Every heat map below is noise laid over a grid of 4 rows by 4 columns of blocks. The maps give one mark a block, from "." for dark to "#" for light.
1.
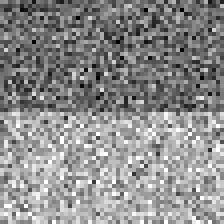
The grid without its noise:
....
....
####
####
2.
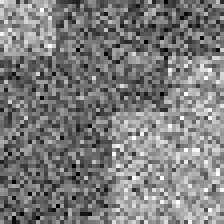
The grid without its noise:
#...
...#
..##
..##
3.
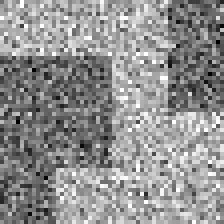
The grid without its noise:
###.
..#.
..##
.###
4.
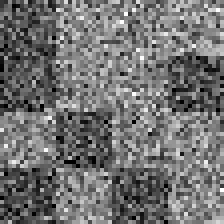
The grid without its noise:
.###
.##.
#.##
.#.#
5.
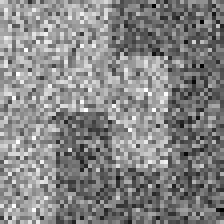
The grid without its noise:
##..
###.
#.#.
#...
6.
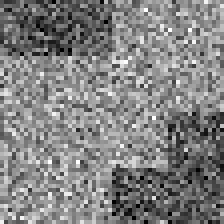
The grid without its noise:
..##
####
###.
##..
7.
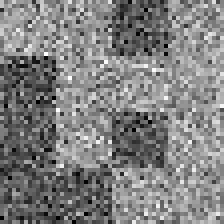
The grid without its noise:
##.#
.###
.#.#
..##
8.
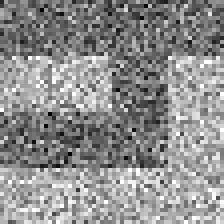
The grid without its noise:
....
##.#
...#
####
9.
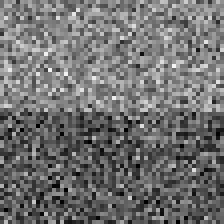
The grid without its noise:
####
####
....
....
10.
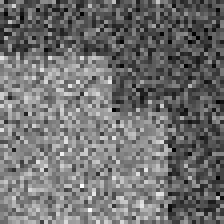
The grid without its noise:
....
##..
###.
###.
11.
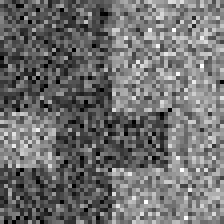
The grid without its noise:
..##
..##
#..#
..##
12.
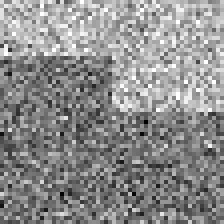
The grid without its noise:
####
..##
....
....
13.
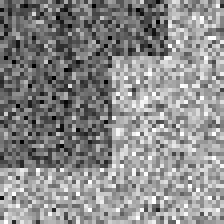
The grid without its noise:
...#
..##
..##
####
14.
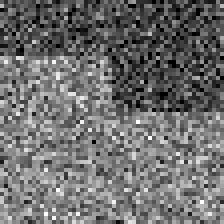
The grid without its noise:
....
##..
####
####
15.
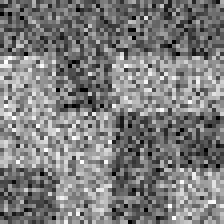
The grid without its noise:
....
#.##
##..
.#.#
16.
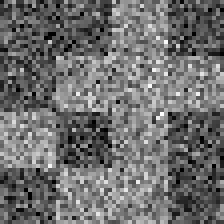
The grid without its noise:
..#.
.###
#.#.
.##.
